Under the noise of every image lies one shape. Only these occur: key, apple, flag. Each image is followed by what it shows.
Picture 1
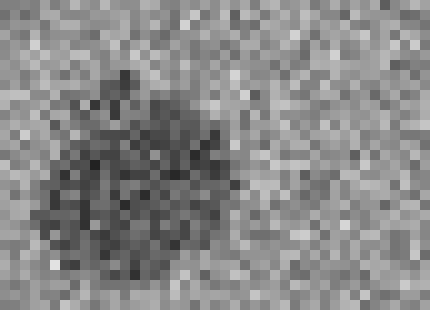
apple
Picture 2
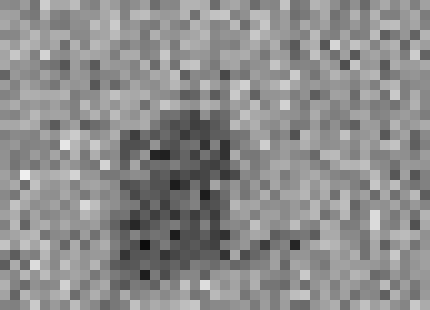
flag
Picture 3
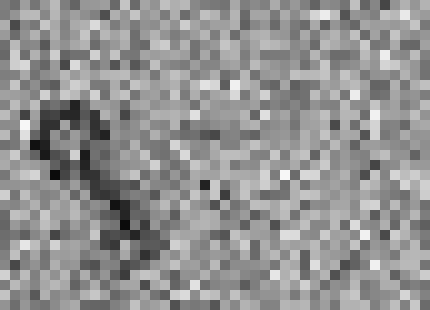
key
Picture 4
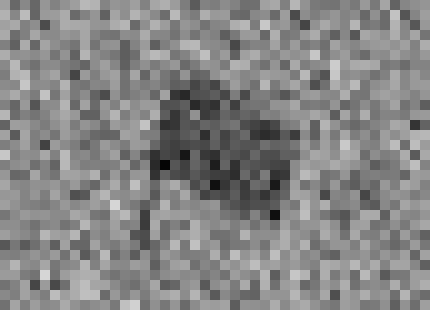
flag
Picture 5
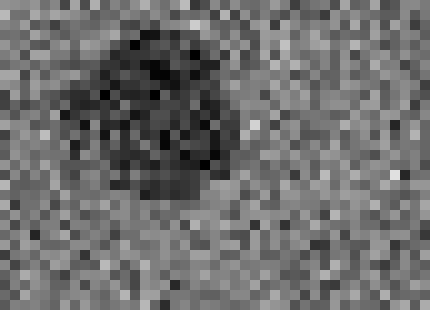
apple
